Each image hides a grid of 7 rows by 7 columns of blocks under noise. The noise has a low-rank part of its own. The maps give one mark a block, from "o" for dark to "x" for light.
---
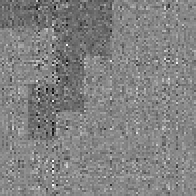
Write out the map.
o o o o x x x
x x o o x x x
x x o x x x x
x o o x x x x
x o x x x x x
x x x x x x x
x x x x x x x
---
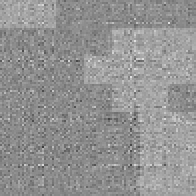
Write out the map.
x x o o o o o
o o o o x x x
o o o x x x x
o o o o x x o
o o o o o x x
o o o o o x x
o o o o o x x
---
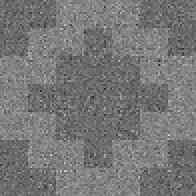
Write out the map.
o o x x x o o
o x x o x x o
x x o o o x x
x o o o o o x
x x o o o x x
o x x o x x o
o o x x x o o
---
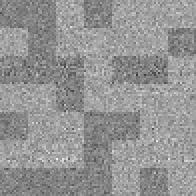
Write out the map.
o o x o x x x
x o x x x x o
o o o x o o x
x x o x x x x
o x x o o x x
x x x o x x x
o o o o x o x
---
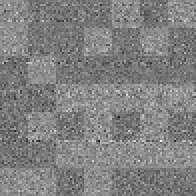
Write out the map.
x o o o x o x
x o o x o x o
o x o o o o o
o o x x x x x
o x o x o x o
o o x x x x x
x x o x o o o
